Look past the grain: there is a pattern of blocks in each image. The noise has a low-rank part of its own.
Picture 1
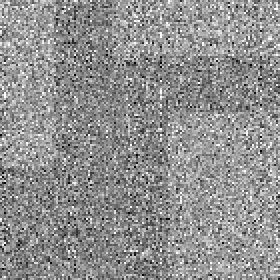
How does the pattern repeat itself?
no symmetry
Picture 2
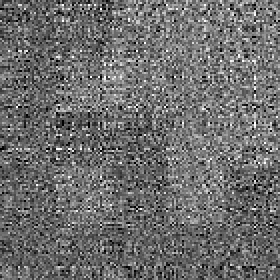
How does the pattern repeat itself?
mirrored about the diagonal from the bottom left
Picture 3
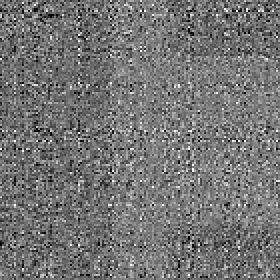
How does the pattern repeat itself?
top and bottom mirror each other
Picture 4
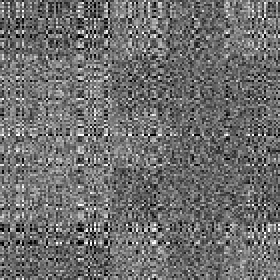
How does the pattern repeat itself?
top and bottom mirror each other
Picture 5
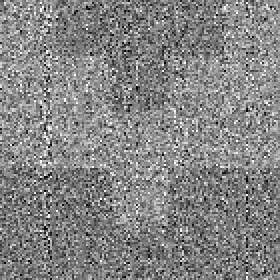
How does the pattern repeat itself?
left and right mirror each other
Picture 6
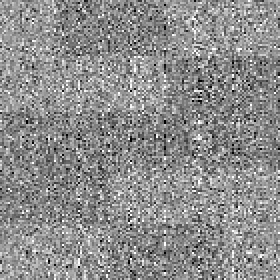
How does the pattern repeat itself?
the same after a half turn
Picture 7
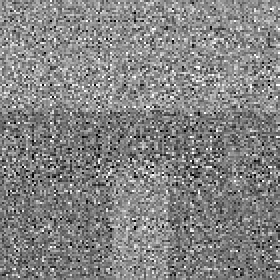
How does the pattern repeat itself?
left and right mirror each other
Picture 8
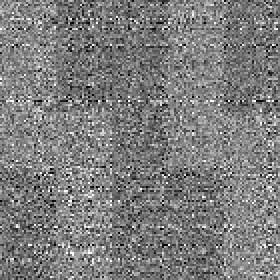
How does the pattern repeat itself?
the same after a half turn
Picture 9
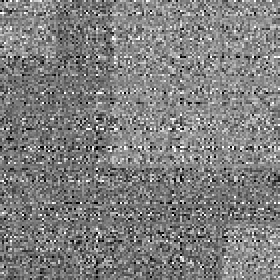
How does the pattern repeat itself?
mirrored about the diagonal from the bottom left
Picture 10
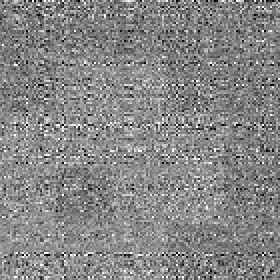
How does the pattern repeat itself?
mirrored about the diagonal from the bottom left
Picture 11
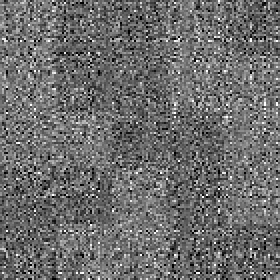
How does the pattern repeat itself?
no symmetry
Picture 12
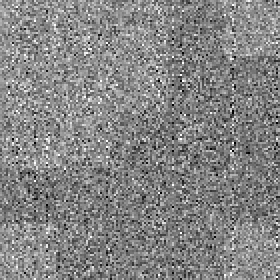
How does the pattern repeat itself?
mirrored about the diagonal from the top left
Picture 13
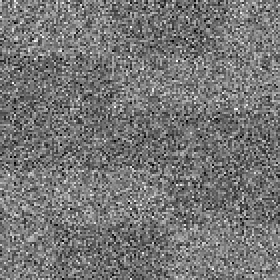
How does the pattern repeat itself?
the same after a half turn
